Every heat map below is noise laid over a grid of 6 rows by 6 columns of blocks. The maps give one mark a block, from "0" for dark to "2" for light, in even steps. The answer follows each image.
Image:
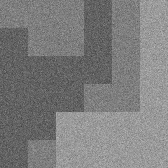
1 1 1 0 1 2
0 1 1 0 1 2
0 0 0 0 1 2
0 0 0 1 1 2
0 0 2 2 2 2
0 1 2 2 2 2
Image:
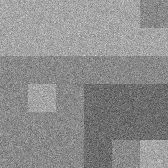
2 2 2 2 2 1
2 2 2 2 2 2
1 1 1 1 1 1
1 2 1 0 0 0
1 1 1 0 0 0
1 1 1 0 1 2
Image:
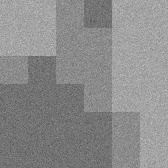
2 2 1 0 2 2
2 2 1 1 2 2
1 0 1 1 2 2
0 0 0 1 2 2
0 0 0 0 1 2
0 0 0 0 1 2
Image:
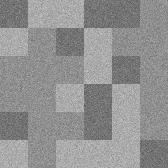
0 2 2 0 0 1
2 1 0 2 1 1
1 1 1 2 0 1
1 1 2 0 2 1
0 1 1 0 2 1
2 1 2 2 2 0
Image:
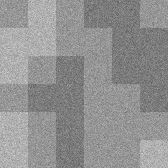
1 2 1 0 0 1
2 2 1 1 0 0
2 1 0 1 0 0
1 0 0 1 1 0
2 1 0 1 1 1
2 1 0 1 1 2
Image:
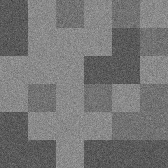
0 2 1 2 1 2
0 2 2 2 0 1
2 2 2 0 0 2
2 1 2 1 2 1
0 2 2 2 1 1
0 0 2 0 0 0
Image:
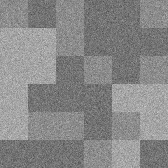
1 0 1 0 0 1
2 2 1 0 0 0
2 2 0 1 0 1
2 0 0 0 2 2
2 1 1 0 1 2
0 0 0 1 2 0
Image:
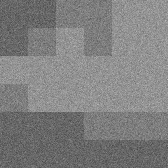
0 0 1 1 2 2
0 1 2 1 2 2
2 2 2 2 2 2
1 2 2 2 2 2
0 0 0 1 1 1
0 0 0 0 0 0
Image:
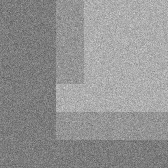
0 0 1 2 2 2
0 0 1 2 2 2
0 0 1 2 2 2
0 0 2 2 2 2
0 0 1 1 1 1
0 0 0 0 0 0
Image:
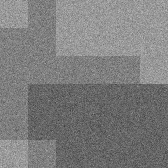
2 1 2 2 2 2
1 1 2 2 2 2
1 1 1 1 1 2
1 0 0 0 0 0
1 0 0 0 0 0
2 1 0 0 0 0
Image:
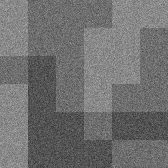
2 1 1 1 2 2
2 1 1 2 2 1
1 0 1 2 2 1
2 0 1 2 1 1
2 0 0 1 0 0
2 0 0 0 1 1
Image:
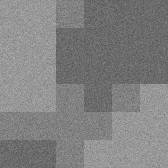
2 2 1 0 0 0
2 2 0 0 0 0
2 2 0 0 0 0
2 2 1 0 1 2
1 1 1 1 2 2
0 0 1 2 2 2
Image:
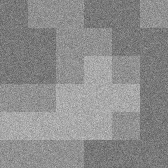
0 1 1 0 0 1
0 0 1 1 0 0
0 0 1 2 1 0
1 1 2 2 2 0
2 2 2 2 1 0
1 1 1 0 0 0
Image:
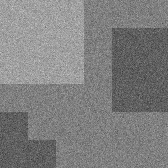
2 2 2 1 1 1
2 2 2 1 0 0
2 2 2 1 0 0
1 1 1 1 0 0
0 1 1 1 1 1
0 0 1 1 1 1
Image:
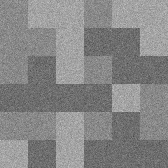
1 2 2 1 2 2
1 1 2 0 0 2
1 0 2 1 0 0
0 0 0 0 2 1
1 1 2 1 0 1
2 0 2 0 0 0
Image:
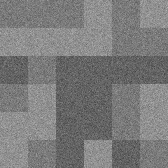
1 1 1 2 1 2
2 2 2 2 1 1
0 1 0 0 0 0
1 2 0 0 1 2
2 2 0 0 1 2
2 1 0 2 0 1
